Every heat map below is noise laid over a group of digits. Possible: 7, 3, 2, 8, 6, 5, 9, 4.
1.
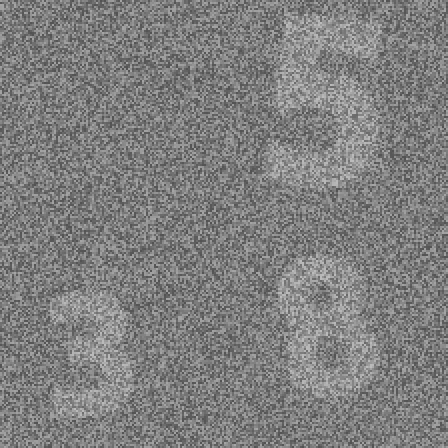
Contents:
top right: 5; bottom left: 3; bottom right: 8
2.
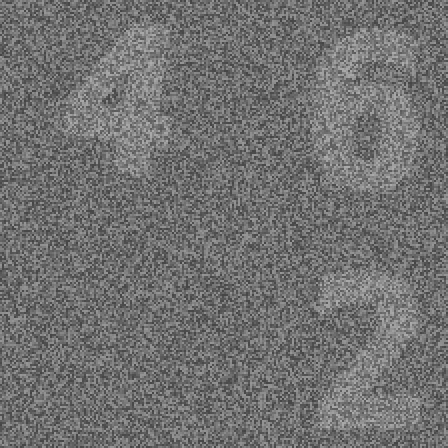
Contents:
top left: 4; top right: 6; bottom right: 2
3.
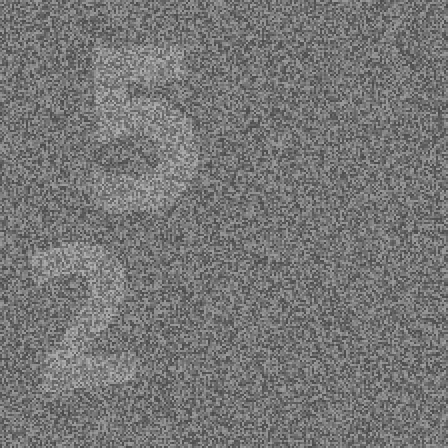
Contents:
top left: 5; bottom left: 2
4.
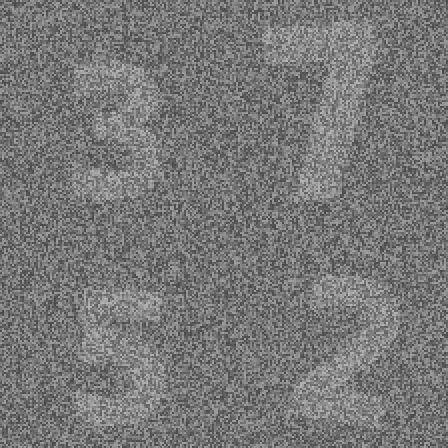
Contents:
top left: 3; top right: 7; bottom left: 5; bottom right: 2
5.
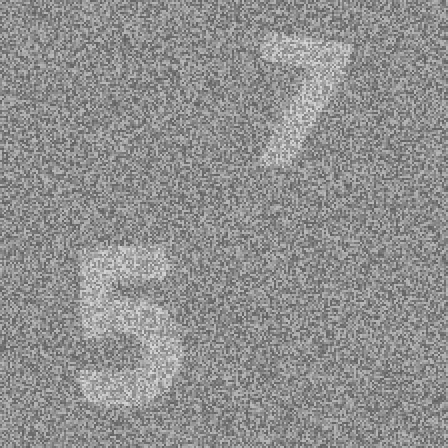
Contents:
top right: 7; bottom left: 5
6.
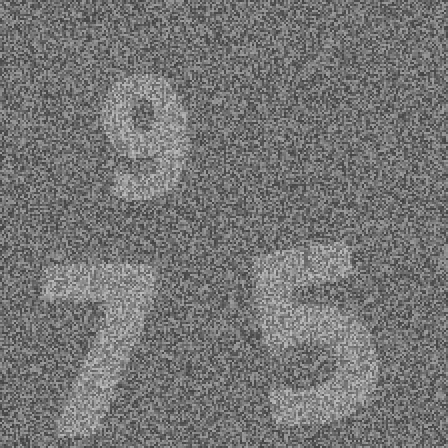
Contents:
top left: 9; bottom left: 7; bottom right: 5
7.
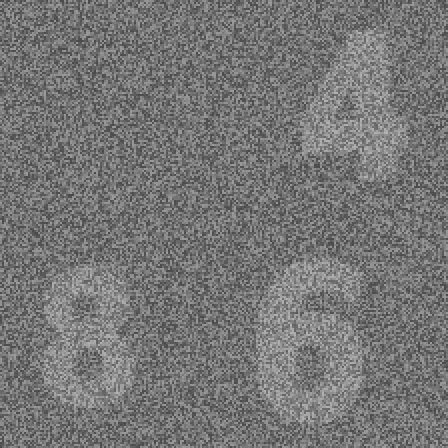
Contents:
top right: 4; bottom left: 8; bottom right: 6
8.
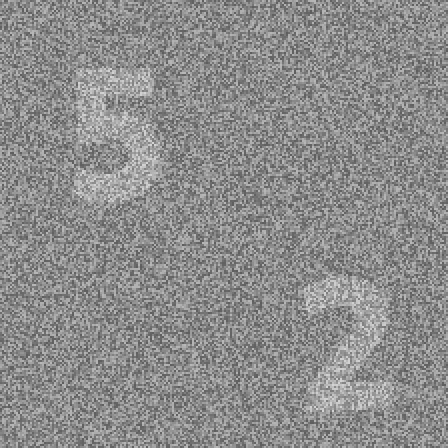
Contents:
top left: 5; bottom right: 2
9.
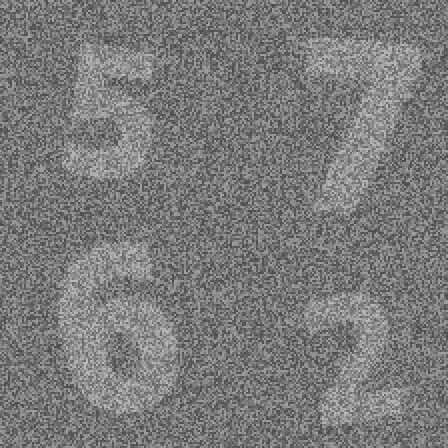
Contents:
top left: 5; top right: 7; bottom left: 6; bottom right: 2
